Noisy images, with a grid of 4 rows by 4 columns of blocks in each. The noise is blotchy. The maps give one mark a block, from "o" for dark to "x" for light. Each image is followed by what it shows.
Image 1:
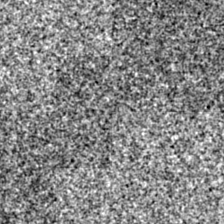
x x o o
x o o o
o o x x
o x x x
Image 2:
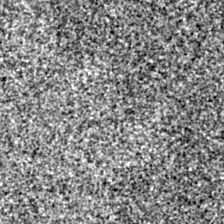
x o o o
x x o o
x x x o
x x o o
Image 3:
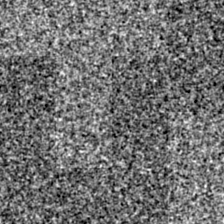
x x x o
o x o o
o x o x
o o o x
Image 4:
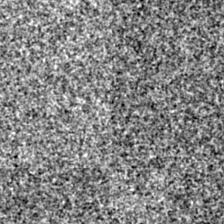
x x o o
x x o o
x x o o
o o x o
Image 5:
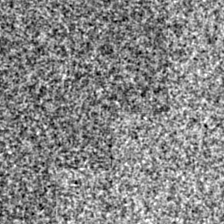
o o o x
o o o x
o o x x
o x x x
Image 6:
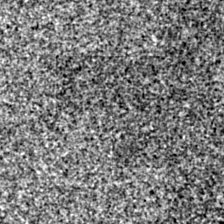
x x x o
x o o o
x x o o
x x x o
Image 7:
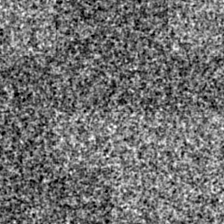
x o o x
o o o o
o x x x
o o x x
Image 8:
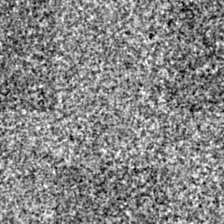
o x x o
o x x o
x x x x
x o o x
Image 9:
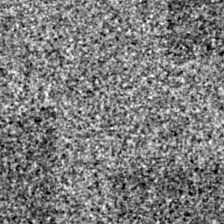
x x x o
x x x x
o x x x
o x o o
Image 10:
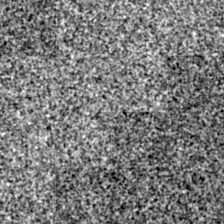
o x x x
x x x o
x x o o
x o o o
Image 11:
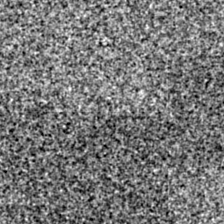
x x x x
x x x o
o o o o
o o o x
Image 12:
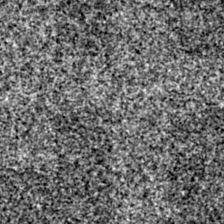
x o x o
x x x x
x o x o
o o x o
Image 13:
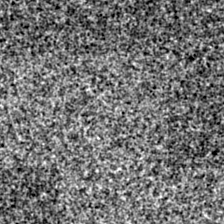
o o o o
x x x o
x x x o
o x x x
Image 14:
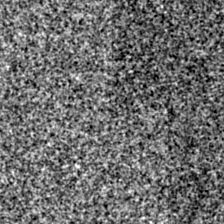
x x o o
x x o o
x x x o
x x x o
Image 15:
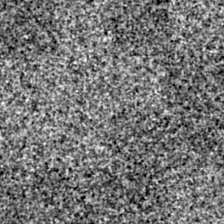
o x o x
x x x o
x x o o
o o o x
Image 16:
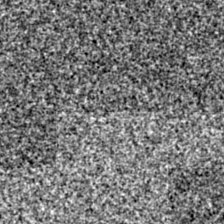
o o o o
o o o o
o x x x
x x x o
